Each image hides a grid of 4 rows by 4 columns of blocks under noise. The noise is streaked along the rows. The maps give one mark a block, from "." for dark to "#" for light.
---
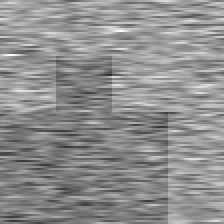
# # # #
# . # #
. . . #
. . . #
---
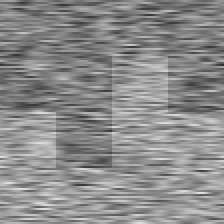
. . . .
. . # .
# . # #
# # # #
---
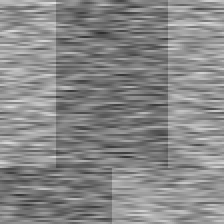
# . . #
# . . #
# . . #
. . # #
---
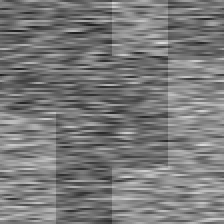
. . # .
. . . #
# . . #
# . # #
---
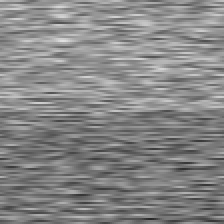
# # # #
# # # #
. . . .
. . . .
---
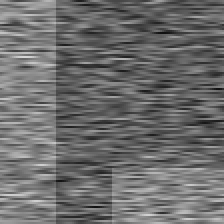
# . . .
# . . .
# . . .
# . # #
